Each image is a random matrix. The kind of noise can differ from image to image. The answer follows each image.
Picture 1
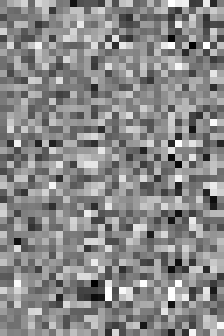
low rank plus noise
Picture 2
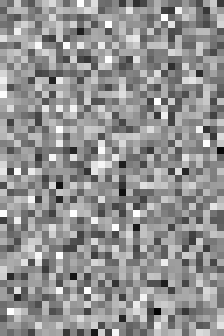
independent entries
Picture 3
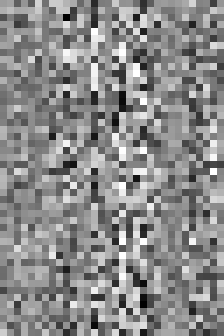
columns of uneven size
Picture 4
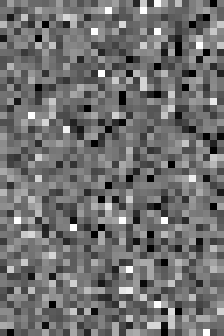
heavy tails
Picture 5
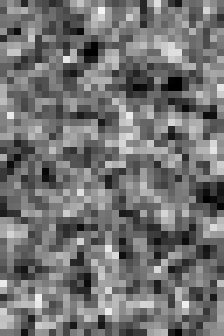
blotchy
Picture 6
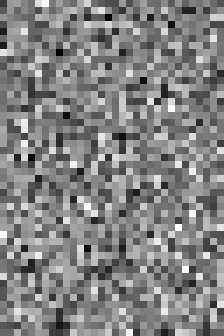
independent entries
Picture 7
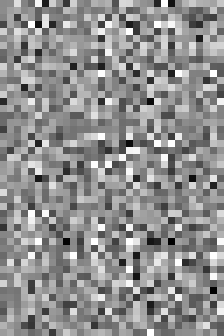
low rank plus noise
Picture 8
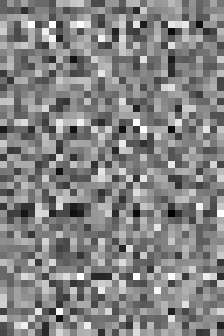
low rank plus noise
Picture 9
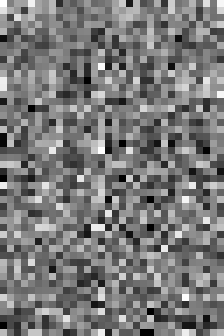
low rank plus noise
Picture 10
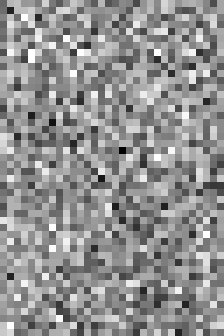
independent entries
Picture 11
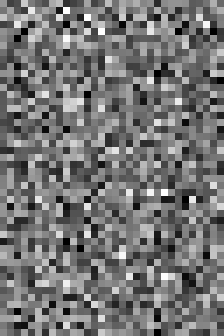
low rank plus noise
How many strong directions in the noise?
five to eight
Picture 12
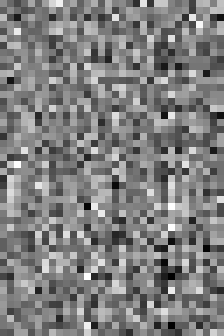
low rank plus noise
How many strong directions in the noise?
three or four
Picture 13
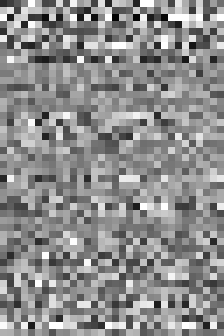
rows of uneven size
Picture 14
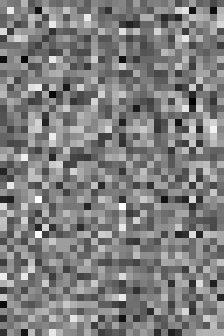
low rank plus noise
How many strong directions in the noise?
two
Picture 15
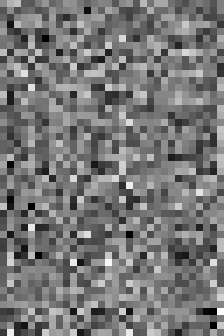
low rank plus noise
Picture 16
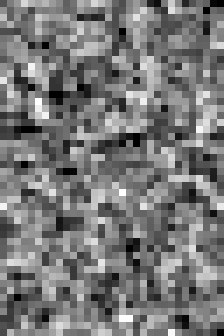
blotchy
